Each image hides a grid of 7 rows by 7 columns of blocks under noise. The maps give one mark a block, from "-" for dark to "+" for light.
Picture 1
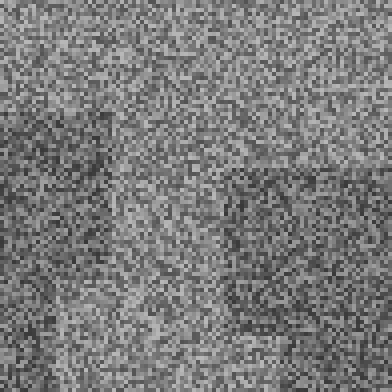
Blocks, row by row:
+ + + + + + +
+ + + + + + +
- - + + + + +
- - + + - - -
- - + + - - -
- + + + - - -
- + + + + - -
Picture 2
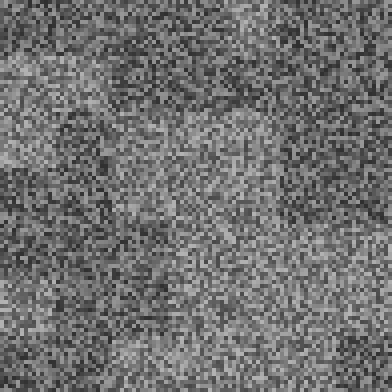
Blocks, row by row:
- - - - + - -
+ + - - - - -
+ - + + + - -
- - + + + - -
- - - + + + +
+ - - + + + +
- - + + + + -
